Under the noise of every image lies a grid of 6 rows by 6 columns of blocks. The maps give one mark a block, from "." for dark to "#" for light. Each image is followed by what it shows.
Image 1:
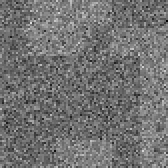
. # # # . .
. # # . # #
. . . . . #
. . . . . #
. . . . . #
. . # # . #
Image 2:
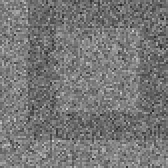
# . . . . .
# . # # # .
# . # # # .
# . # # # .
# . . . . .
# # # # # #
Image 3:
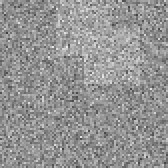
. . # # . .
. . # # # .
. . . # # .
. . . . . .
. . . . . .
. . . . . .
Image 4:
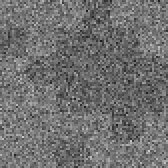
# # # . # #
. # . . . #
# . . . . .
# # . . . .
# # # # . #
# # . # # #
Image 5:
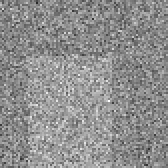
. . . . . .
. . . . . .
. # # # . .
. # # # . .
. # # # . .
. # # # . .
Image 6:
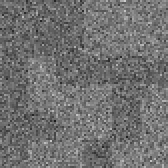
. . . # # #
. . . # # #
. # . . . .
. # # # . #
. . # # . #
. # # . # #
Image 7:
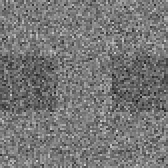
# # # # # #
# # # # # #
. . # # . .
. . # # . .
# # # # # #
# # # # # #
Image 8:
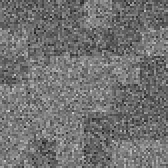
. . . # . .
# . . . . #
. # # # # .
# # # # . .
# # # . . .
# . # . # #
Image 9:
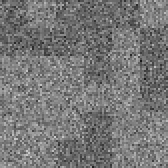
. # . . . #
. . . . # .
# # # . # .
# # # # # .
# # # . # #
# # . . # #
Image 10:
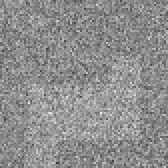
. . . . . .
. . . . . .
. . . . # .
. # # # # .
. # # # # .
. # . . . .
